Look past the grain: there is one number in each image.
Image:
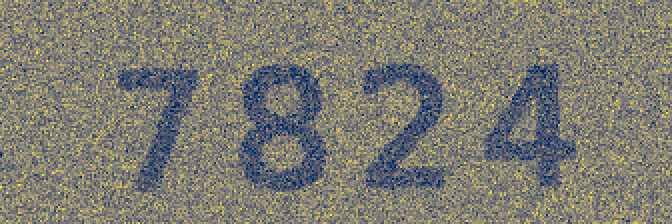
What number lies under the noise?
7824
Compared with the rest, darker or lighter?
darker
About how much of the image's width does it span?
two thirds
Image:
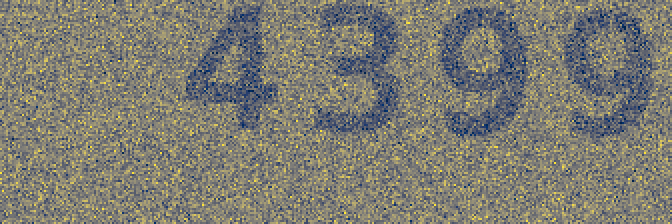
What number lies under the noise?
4399
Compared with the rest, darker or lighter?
darker
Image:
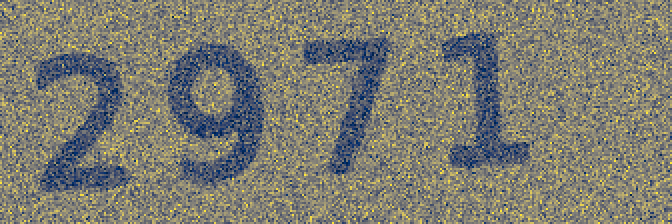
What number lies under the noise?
2971
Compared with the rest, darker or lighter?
darker
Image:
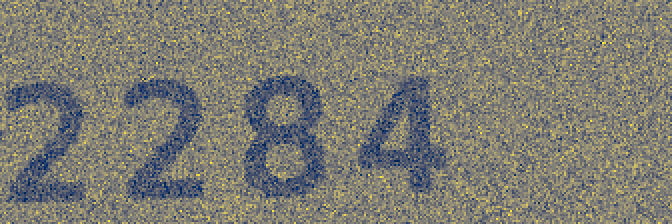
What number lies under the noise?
2284
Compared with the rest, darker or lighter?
darker
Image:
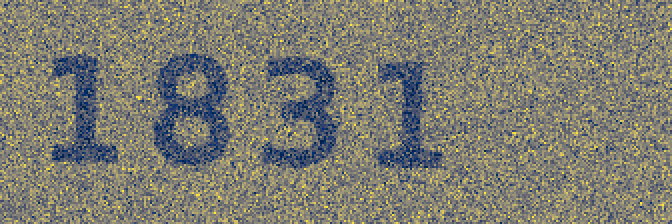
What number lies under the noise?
1831
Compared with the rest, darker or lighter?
darker
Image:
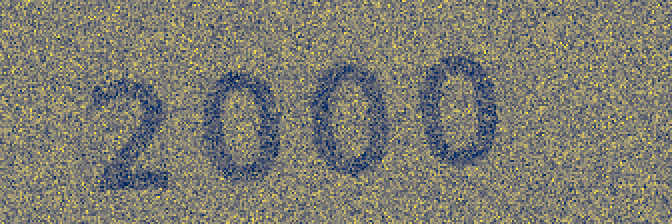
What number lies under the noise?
2000
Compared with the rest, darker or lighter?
darker
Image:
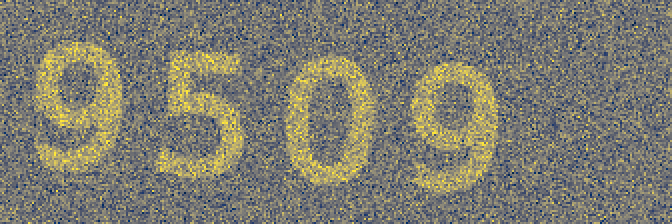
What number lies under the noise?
9509
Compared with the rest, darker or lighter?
lighter
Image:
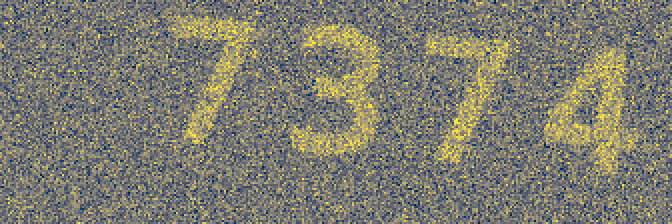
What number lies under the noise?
7374
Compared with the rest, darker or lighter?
lighter
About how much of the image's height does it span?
two thirds
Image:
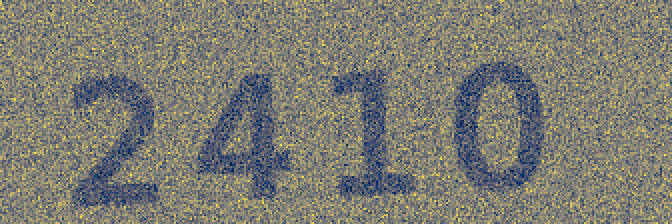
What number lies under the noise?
2410
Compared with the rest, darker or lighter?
darker
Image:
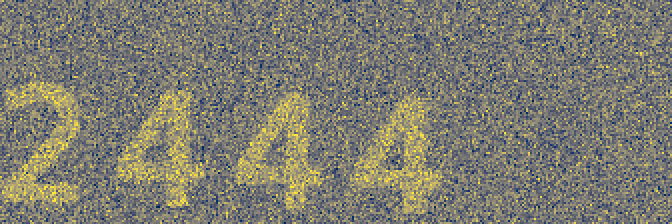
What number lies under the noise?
2444
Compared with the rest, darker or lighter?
lighter
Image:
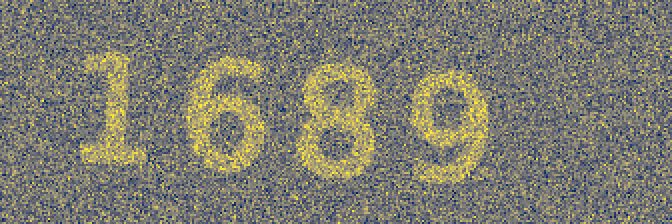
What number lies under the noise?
1689
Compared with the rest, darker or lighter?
lighter
